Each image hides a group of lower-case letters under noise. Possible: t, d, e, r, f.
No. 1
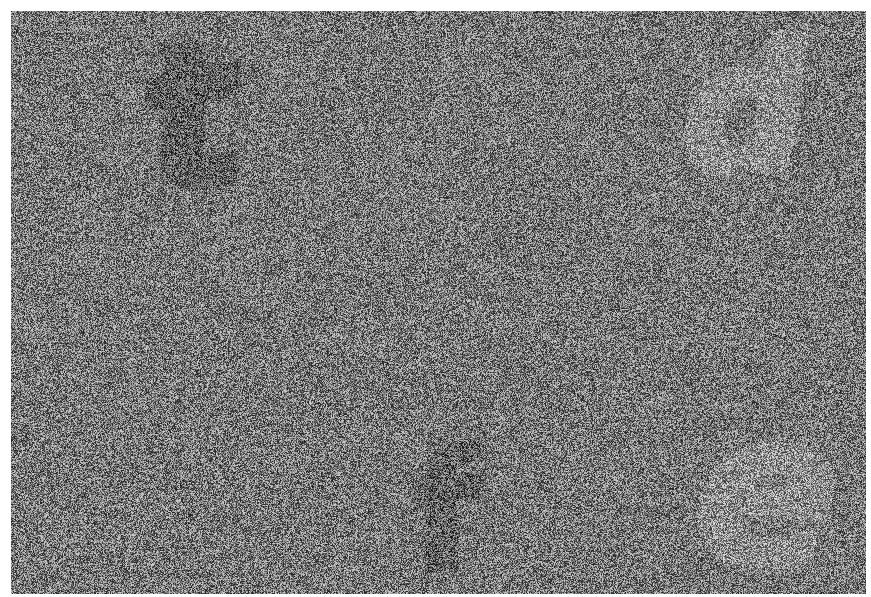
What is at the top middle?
nothing
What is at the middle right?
nothing
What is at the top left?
t
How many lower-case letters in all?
4
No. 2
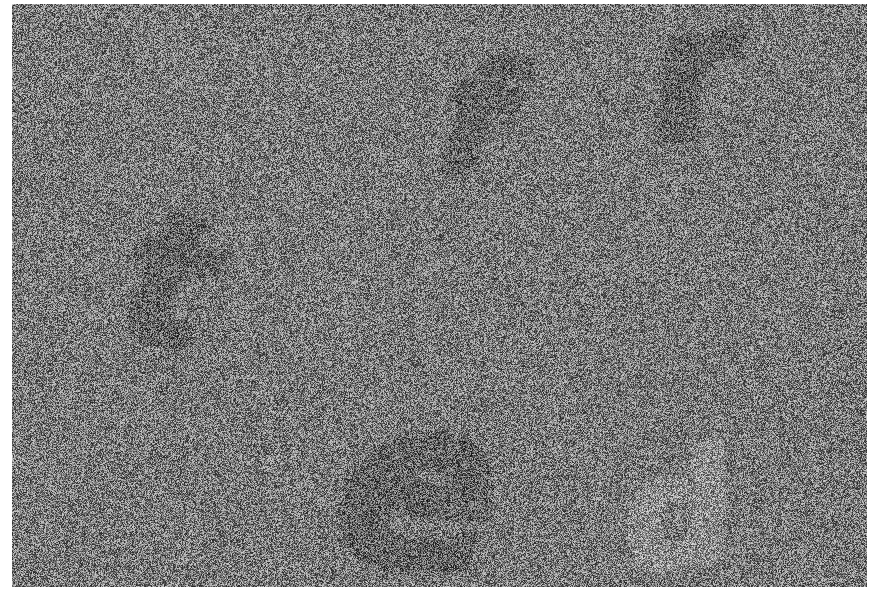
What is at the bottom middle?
e
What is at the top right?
r
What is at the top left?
nothing
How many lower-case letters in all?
5
